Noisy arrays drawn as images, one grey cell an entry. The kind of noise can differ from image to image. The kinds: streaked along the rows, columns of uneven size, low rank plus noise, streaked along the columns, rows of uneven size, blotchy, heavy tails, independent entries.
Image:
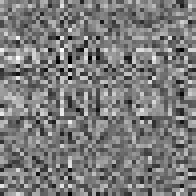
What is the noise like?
low rank plus noise
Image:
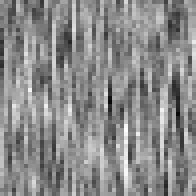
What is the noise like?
streaked along the columns
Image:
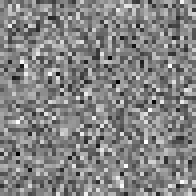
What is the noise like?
independent entries
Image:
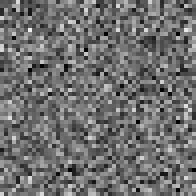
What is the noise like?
low rank plus noise
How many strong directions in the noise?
five to eight
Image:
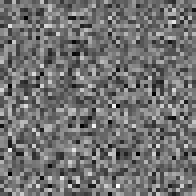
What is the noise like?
low rank plus noise
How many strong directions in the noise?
five to eight
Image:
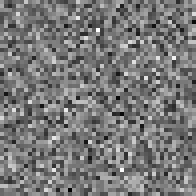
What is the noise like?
independent entries
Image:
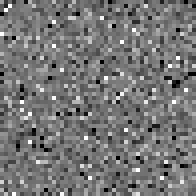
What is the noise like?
heavy tails
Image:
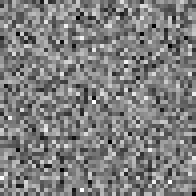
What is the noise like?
independent entries
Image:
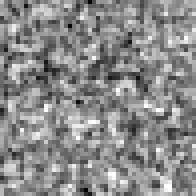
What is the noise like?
blotchy
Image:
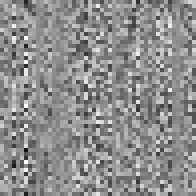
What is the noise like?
columns of uneven size
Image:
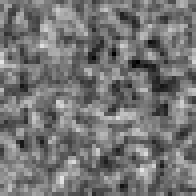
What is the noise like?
blotchy
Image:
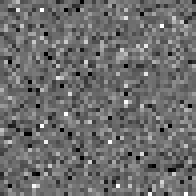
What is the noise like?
heavy tails
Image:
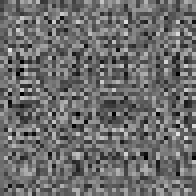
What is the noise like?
low rank plus noise
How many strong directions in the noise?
two
